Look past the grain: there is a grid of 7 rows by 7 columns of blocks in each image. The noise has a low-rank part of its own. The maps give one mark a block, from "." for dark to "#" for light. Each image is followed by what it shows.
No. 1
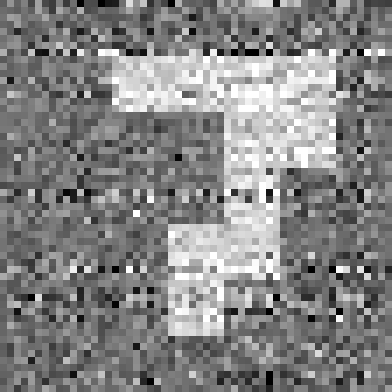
.......
..####.
....##.
....#..
...##..
...#...
.......
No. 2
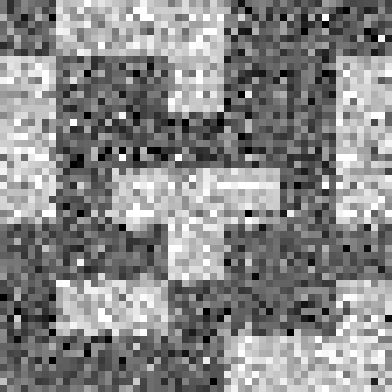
.###...
#..#..#
#.....#
#.###.#
...#...
.##...#
....###
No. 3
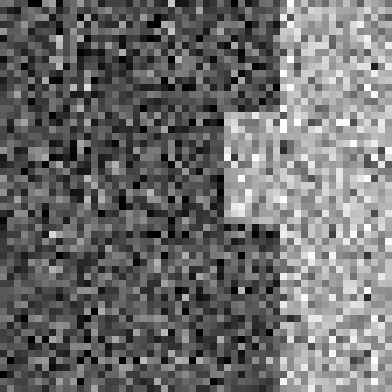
.....##
.....##
....###
....###
.....##
.....##
.....##
